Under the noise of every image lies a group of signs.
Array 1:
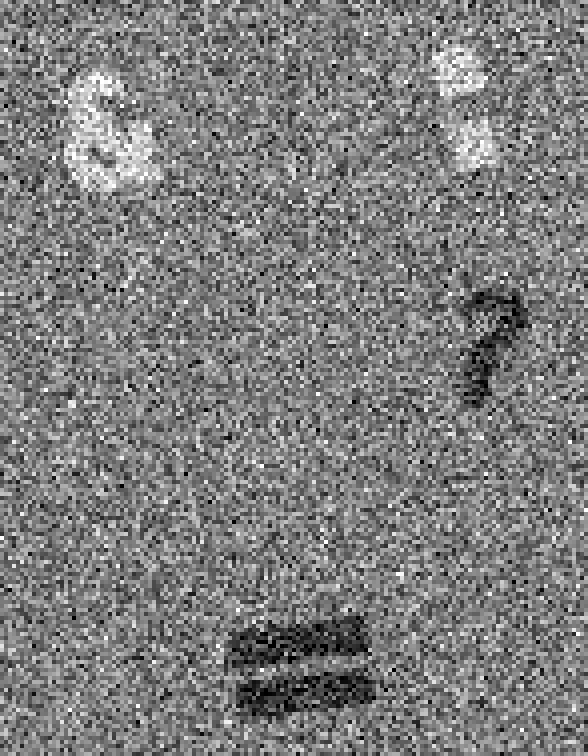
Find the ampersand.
top left
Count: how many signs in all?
4
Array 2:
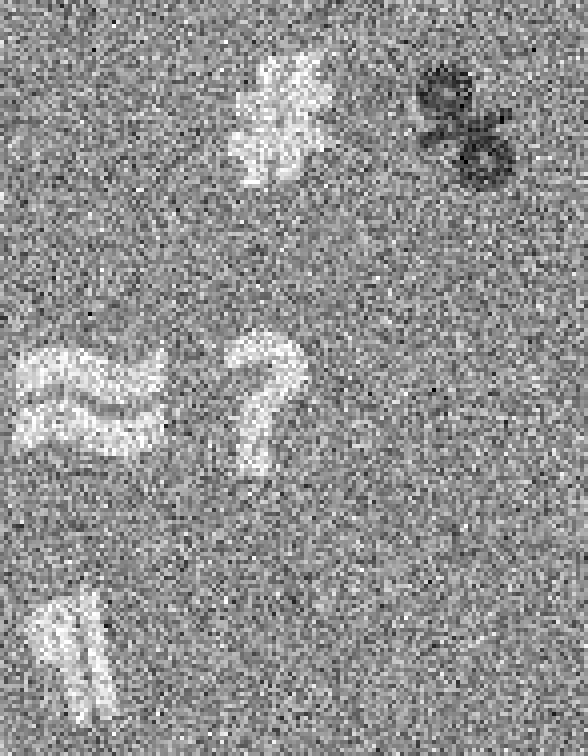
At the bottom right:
nothing
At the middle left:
approximately sign
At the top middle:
hash sign
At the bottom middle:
nothing
